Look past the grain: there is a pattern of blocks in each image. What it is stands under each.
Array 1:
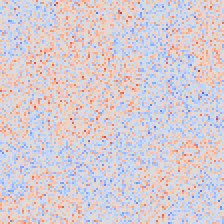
mirrored about the diagonal from the top left
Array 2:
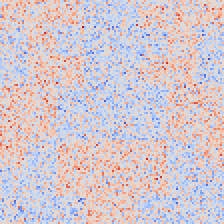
left and right mirror each other
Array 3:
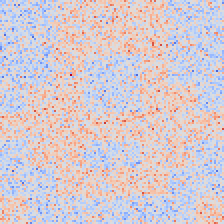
left and right mirror each other
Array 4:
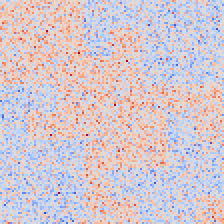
mirrored about the diagonal from the top left
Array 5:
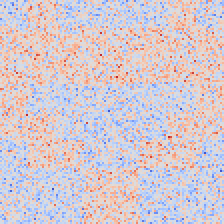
left and right mirror each other
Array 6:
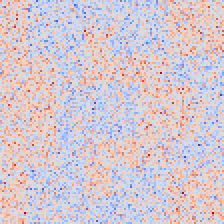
top and bottom mirror each other
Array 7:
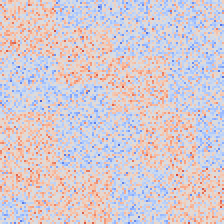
mirrored about the diagonal from the bottom left
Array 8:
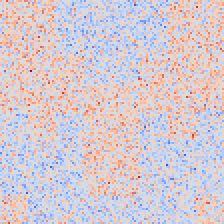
left and right mirror each other
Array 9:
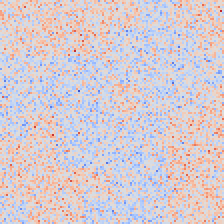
mirrored about the diagonal from the bottom left
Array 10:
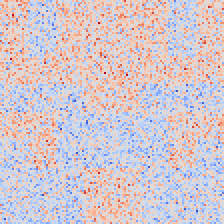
left and right mirror each other
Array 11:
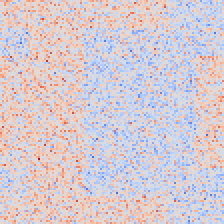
top and bottom mirror each other
